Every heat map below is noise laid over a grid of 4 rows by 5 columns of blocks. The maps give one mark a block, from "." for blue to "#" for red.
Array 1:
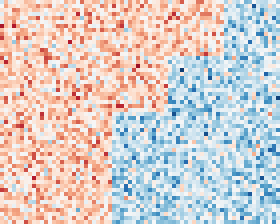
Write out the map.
# # # # .
# # # . .
# # . . .
# # . . .
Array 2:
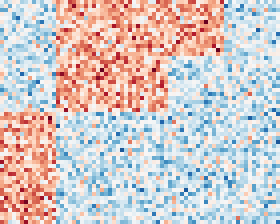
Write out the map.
. # # # .
. # # . .
# . . . .
# . . . .
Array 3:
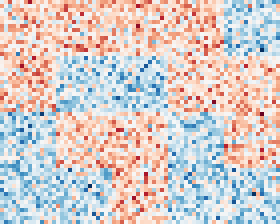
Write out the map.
# # # # .
# . . # #
. # # . #
. . # . .
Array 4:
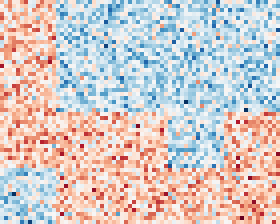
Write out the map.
# . . . .
# . . . .
# # # . #
. # # # #
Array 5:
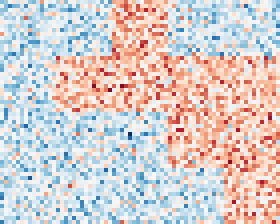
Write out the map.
. . # . .
. # # # #
. . . # #
. . . . #
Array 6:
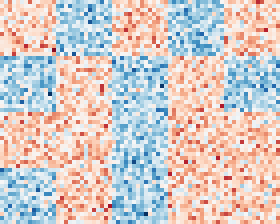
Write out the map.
# . # . #
. # . # .
# # . # #
. # . # #
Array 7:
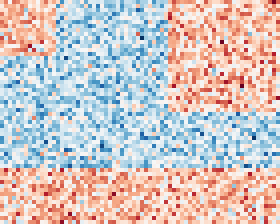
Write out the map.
# . . # #
. . . # #
. . . . .
# # # # #
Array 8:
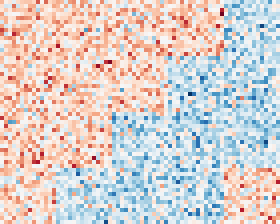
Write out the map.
# # # # .
# # # . .
# # . . .
# . . . #
